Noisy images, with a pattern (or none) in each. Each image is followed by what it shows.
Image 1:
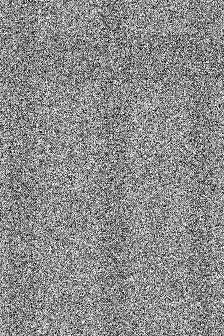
bands of rows crossing bands of columns
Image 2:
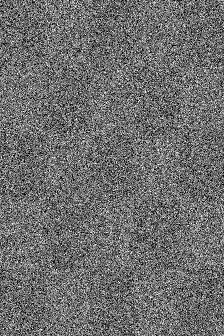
a checkerboard
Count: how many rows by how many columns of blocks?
5 by 5
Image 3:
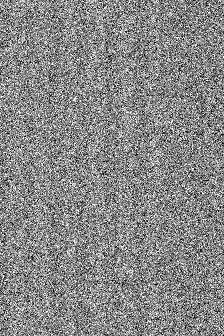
bands of columns
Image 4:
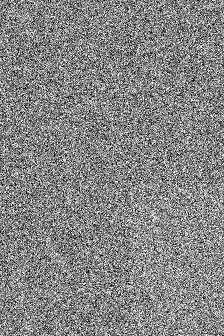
one block
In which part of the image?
bottom right
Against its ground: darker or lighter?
lighter
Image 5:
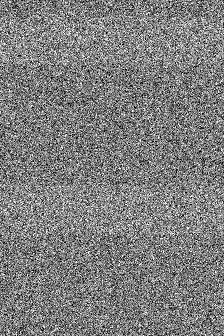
bands of rows
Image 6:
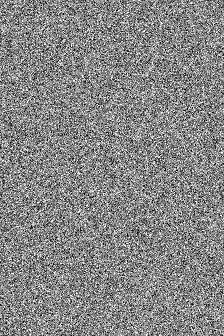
only noise
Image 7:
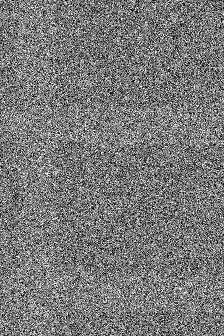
bands of rows crossing bands of columns
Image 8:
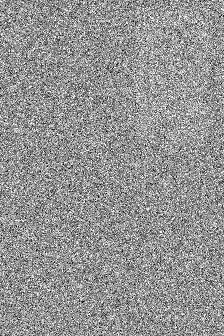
one block
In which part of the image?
top right
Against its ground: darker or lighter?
lighter
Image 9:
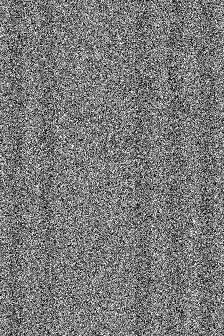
bands of columns
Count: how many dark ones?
5
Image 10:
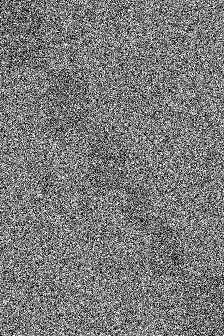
blocks along the diagonal
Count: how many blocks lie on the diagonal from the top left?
6
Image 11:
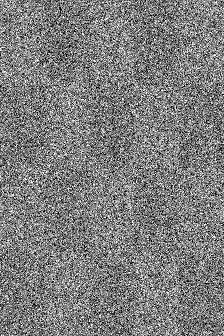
a checkerboard
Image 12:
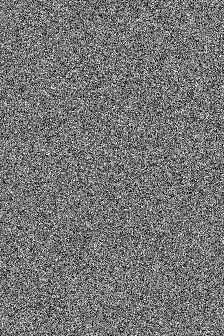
only noise
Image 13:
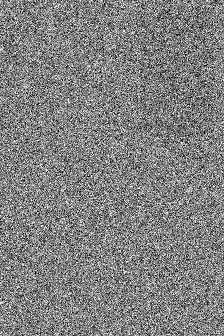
one block
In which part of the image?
top right
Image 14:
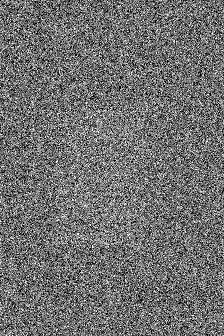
one block
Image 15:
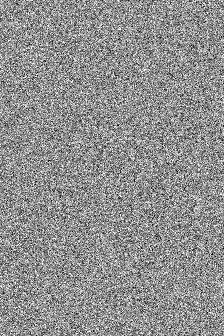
only noise
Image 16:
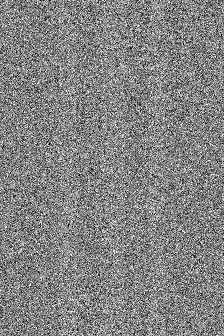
bands of columns
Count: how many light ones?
3
